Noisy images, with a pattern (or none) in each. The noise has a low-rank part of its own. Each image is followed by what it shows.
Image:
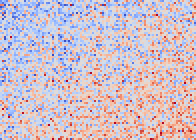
a smooth slope
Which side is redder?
bottom right
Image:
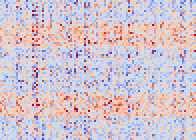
horizontal stripes
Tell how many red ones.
2
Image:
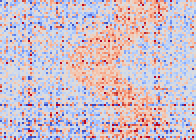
a wavy band
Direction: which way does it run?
top to bottom
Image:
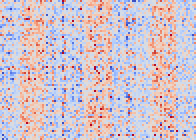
vertical stripes
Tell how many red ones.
3
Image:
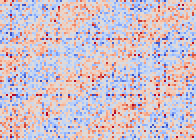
diagonal stripes
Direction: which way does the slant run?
bottom left to top right
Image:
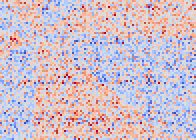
spokes from one point
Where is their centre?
top left
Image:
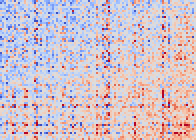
a smooth slope
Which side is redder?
bottom right
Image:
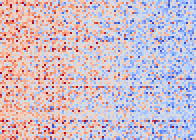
a smooth slope
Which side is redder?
left
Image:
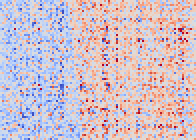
a sharp edge
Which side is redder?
right
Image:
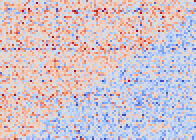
a sharp edge
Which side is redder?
top left
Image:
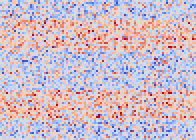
horizontal stripes
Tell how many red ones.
2
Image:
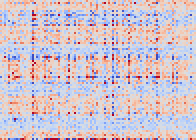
horizontal stripes
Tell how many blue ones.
4
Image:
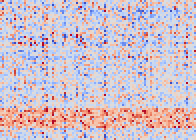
one horizontal stripe
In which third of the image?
bottom
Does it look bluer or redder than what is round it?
redder
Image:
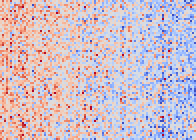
a smooth slope
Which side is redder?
left
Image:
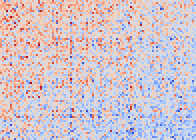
a smooth slope
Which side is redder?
top left
